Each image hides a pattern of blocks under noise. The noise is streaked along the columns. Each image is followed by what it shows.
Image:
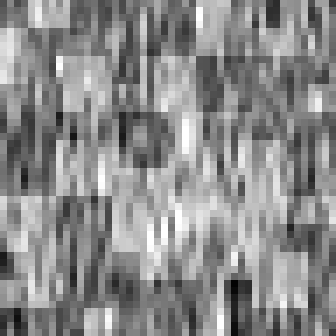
mirrored about the diagonal from the top left
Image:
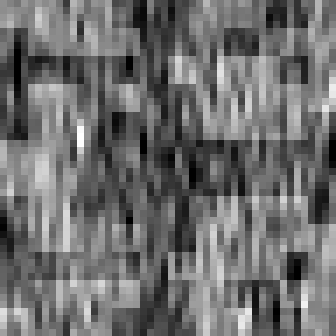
top and bottom mirror each other
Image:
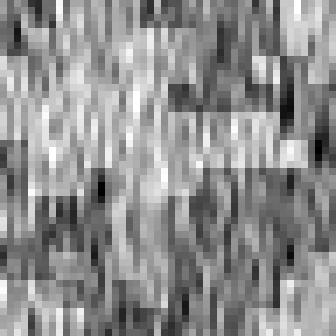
mirrored about the diagonal from the top left
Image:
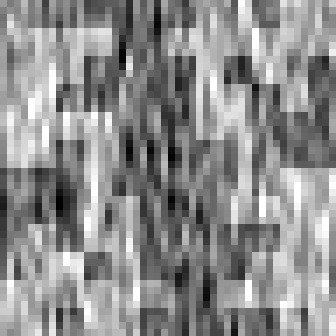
the same after a half turn
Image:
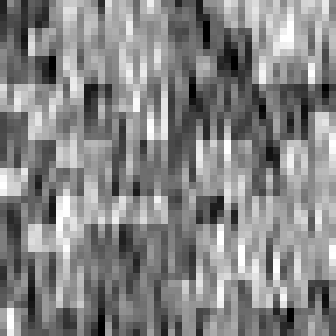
no symmetry
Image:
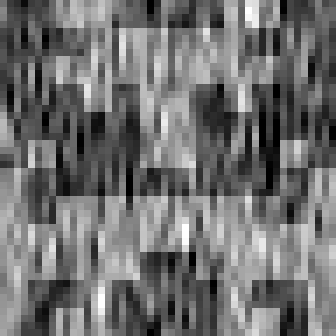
left and right mirror each other
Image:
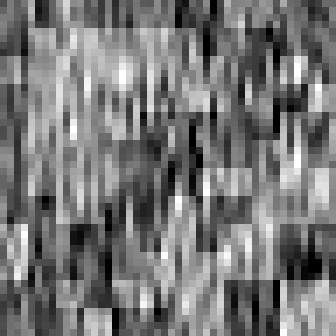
mirrored about the diagonal from the top left
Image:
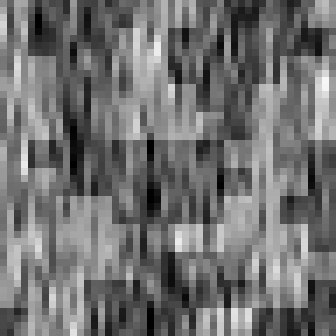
no symmetry
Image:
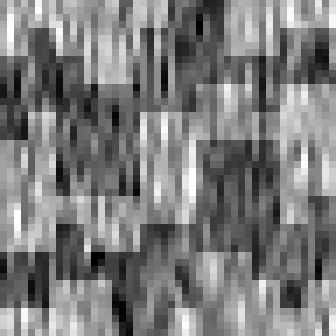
the same after a half turn
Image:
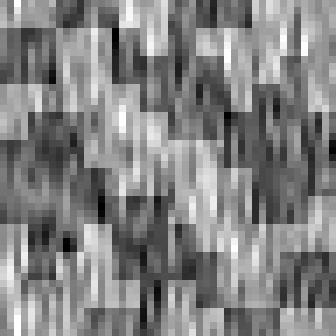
the same after a half turn
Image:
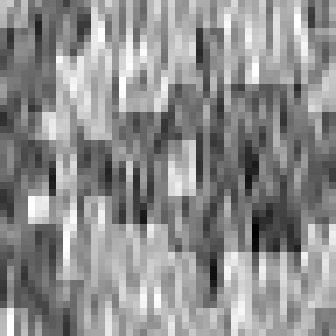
top and bottom mirror each other
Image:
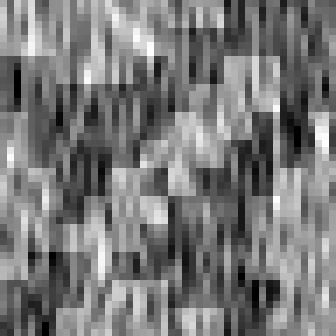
mirrored about the diagonal from the bottom left
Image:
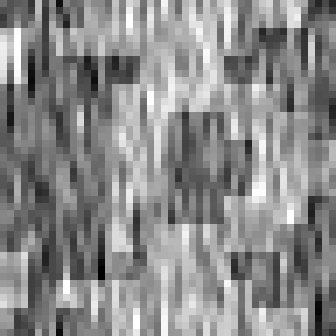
top and bottom mirror each other
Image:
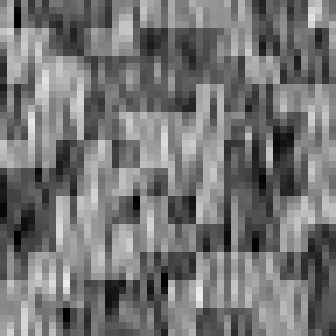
mirrored about the diagonal from the bottom left
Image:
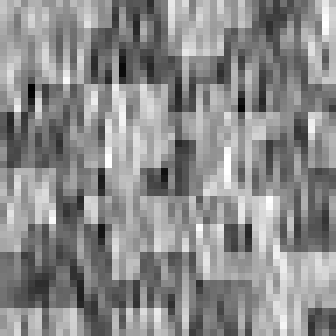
mirrored about the diagonal from the top left
